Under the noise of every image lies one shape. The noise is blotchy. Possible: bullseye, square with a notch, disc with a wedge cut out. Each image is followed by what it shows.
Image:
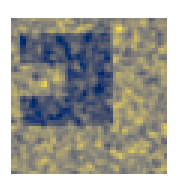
square with a notch
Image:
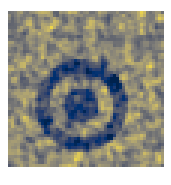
bullseye
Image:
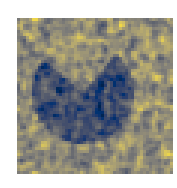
disc with a wedge cut out
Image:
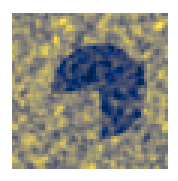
disc with a wedge cut out
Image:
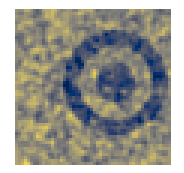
bullseye
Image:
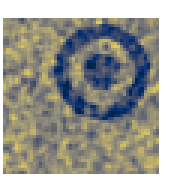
bullseye
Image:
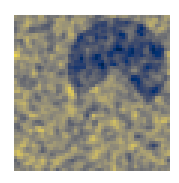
disc with a wedge cut out
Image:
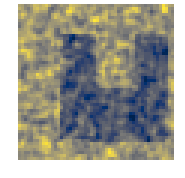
square with a notch
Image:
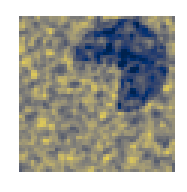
disc with a wedge cut out
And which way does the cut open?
down and left
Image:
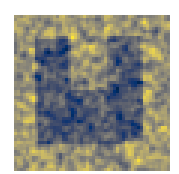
square with a notch
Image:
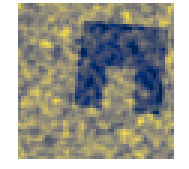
square with a notch
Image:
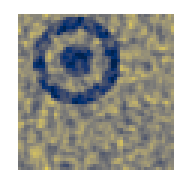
bullseye
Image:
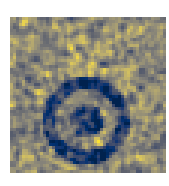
bullseye
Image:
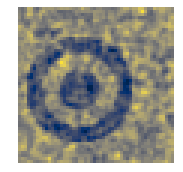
bullseye
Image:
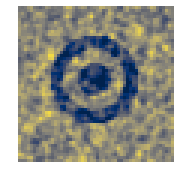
bullseye
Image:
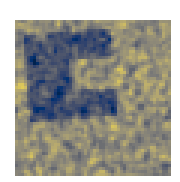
square with a notch
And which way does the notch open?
right
